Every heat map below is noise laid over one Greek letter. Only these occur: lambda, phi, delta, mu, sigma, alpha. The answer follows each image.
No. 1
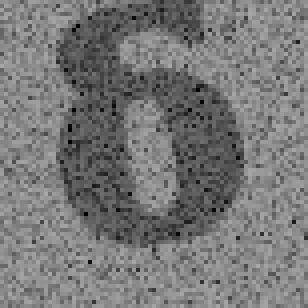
delta
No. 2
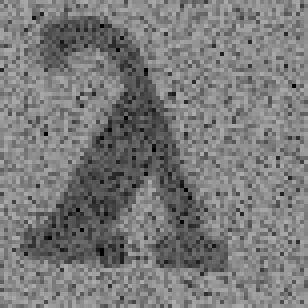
lambda
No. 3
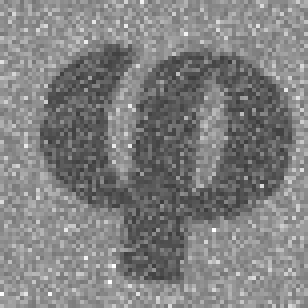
phi
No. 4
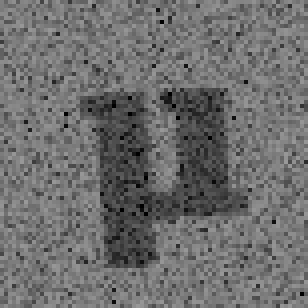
mu
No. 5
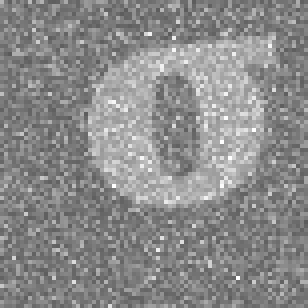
sigma
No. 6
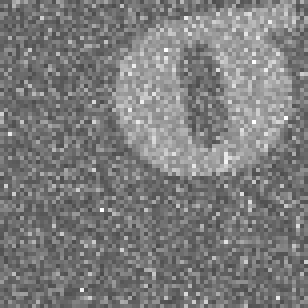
sigma
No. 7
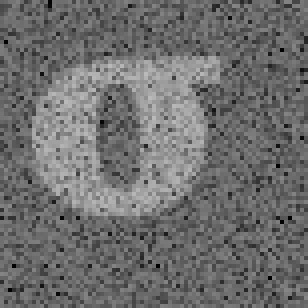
sigma
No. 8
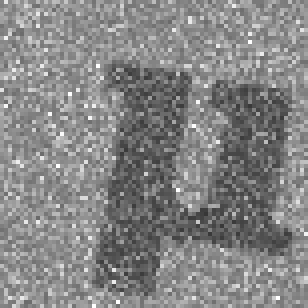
mu
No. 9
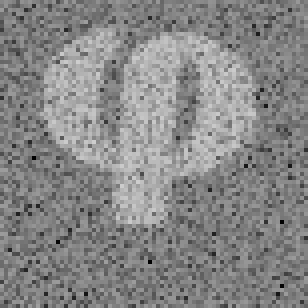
phi
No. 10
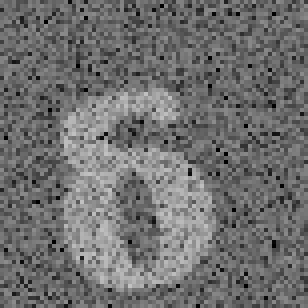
delta
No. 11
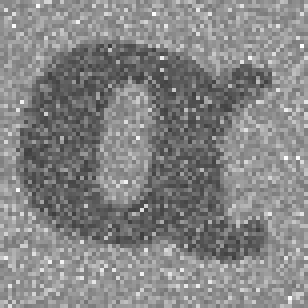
alpha
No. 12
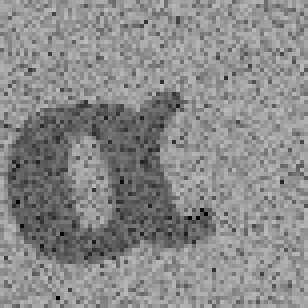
alpha
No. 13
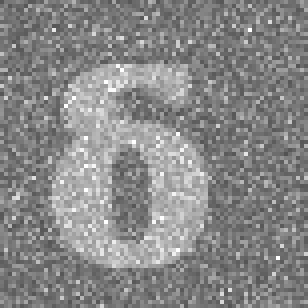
delta
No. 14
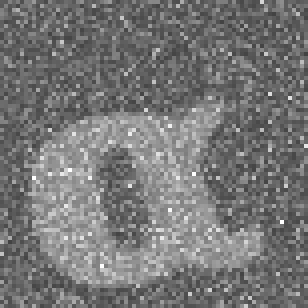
alpha
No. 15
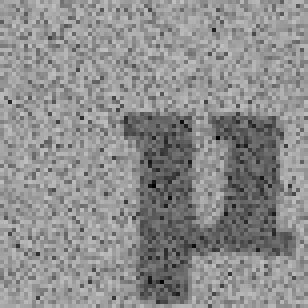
mu
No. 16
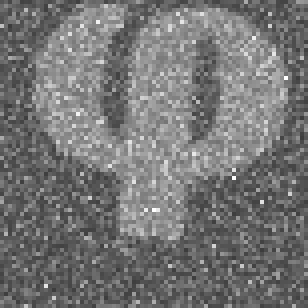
phi
